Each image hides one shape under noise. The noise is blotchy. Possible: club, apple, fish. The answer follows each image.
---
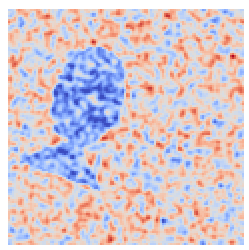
blue fish
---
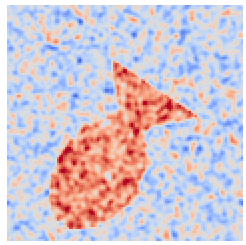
red fish
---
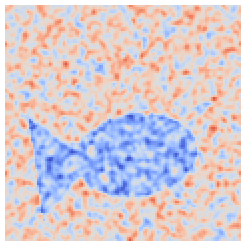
blue fish
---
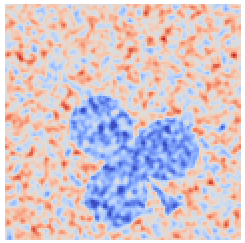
blue club
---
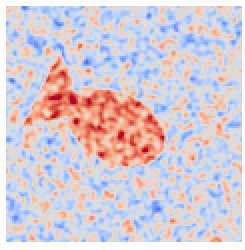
red fish
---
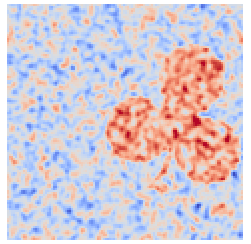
red club
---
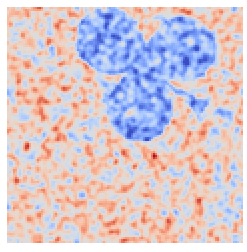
blue club
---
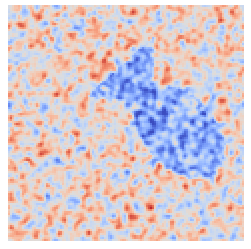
blue fish
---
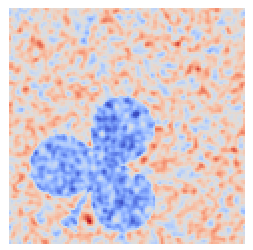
blue club
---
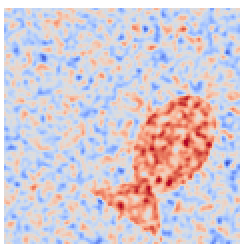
red fish
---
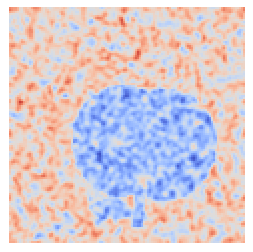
blue apple
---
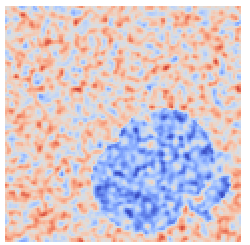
blue apple
